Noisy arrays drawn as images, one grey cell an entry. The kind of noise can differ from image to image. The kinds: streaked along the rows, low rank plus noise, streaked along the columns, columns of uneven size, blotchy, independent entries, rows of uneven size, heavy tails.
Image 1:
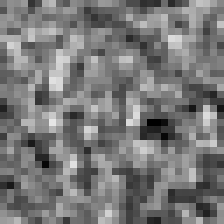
blotchy
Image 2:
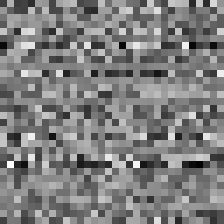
rows of uneven size
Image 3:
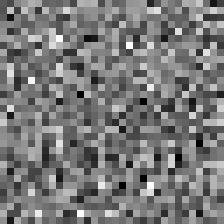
low rank plus noise
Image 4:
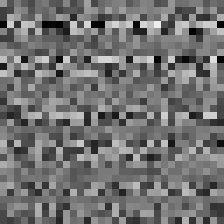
rows of uneven size
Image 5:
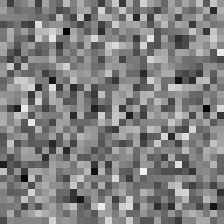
independent entries
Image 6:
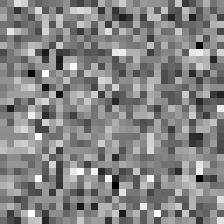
low rank plus noise
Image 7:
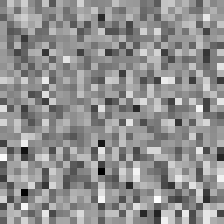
low rank plus noise
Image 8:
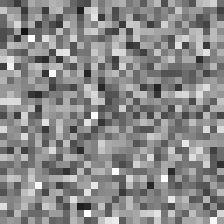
independent entries
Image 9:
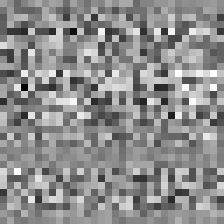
rows of uneven size
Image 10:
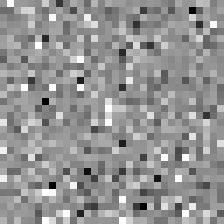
heavy tails
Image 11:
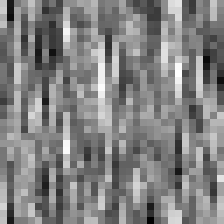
streaked along the columns
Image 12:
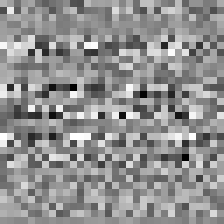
rows of uneven size
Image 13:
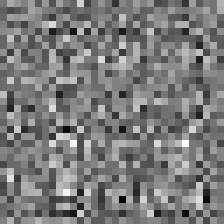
low rank plus noise
